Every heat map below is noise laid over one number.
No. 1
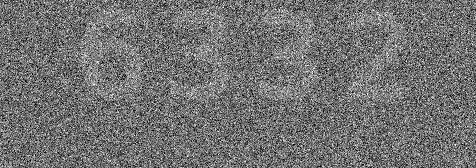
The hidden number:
6332
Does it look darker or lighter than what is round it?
lighter
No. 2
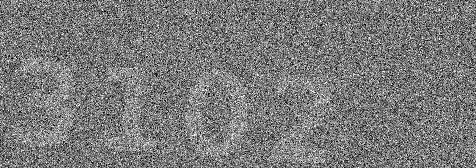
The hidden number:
3102
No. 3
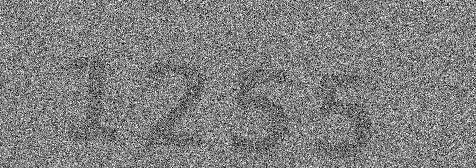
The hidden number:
1255
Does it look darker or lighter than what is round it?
darker
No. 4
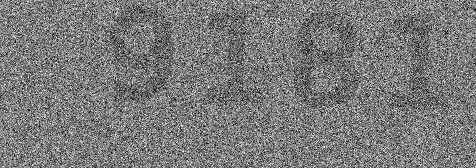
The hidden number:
9181
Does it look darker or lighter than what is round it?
darker
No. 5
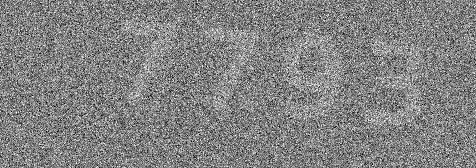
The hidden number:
7793
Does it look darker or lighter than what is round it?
lighter
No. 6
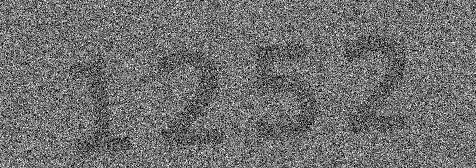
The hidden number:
1252
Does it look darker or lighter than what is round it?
darker
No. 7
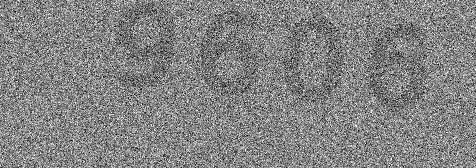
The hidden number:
9606
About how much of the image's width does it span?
two thirds
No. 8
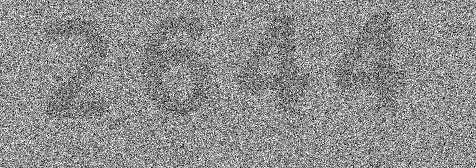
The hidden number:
2644
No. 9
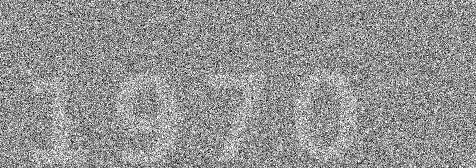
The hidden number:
1970
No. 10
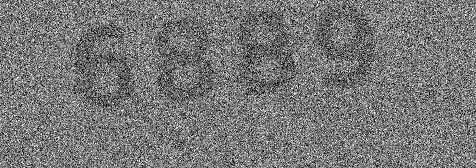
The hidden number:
6889
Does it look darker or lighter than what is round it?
darker
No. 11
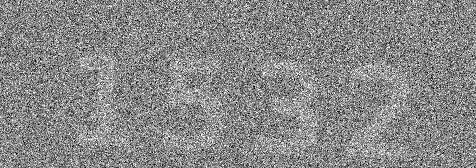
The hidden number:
1532
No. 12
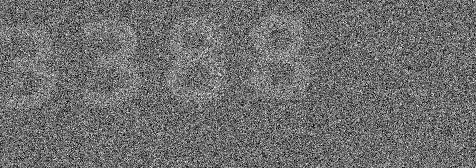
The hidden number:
3388
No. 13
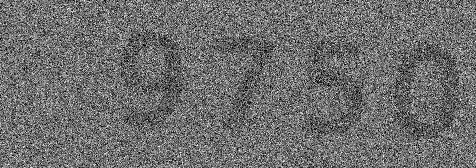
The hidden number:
9750
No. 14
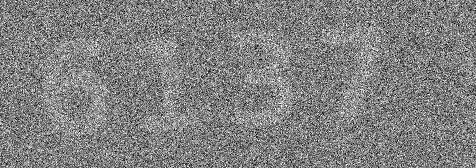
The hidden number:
6137
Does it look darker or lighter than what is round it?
lighter
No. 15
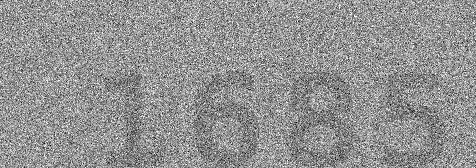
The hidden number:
1685
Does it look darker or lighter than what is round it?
darker
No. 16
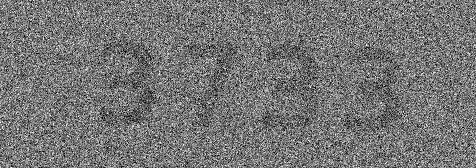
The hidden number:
3733
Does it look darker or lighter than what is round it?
darker
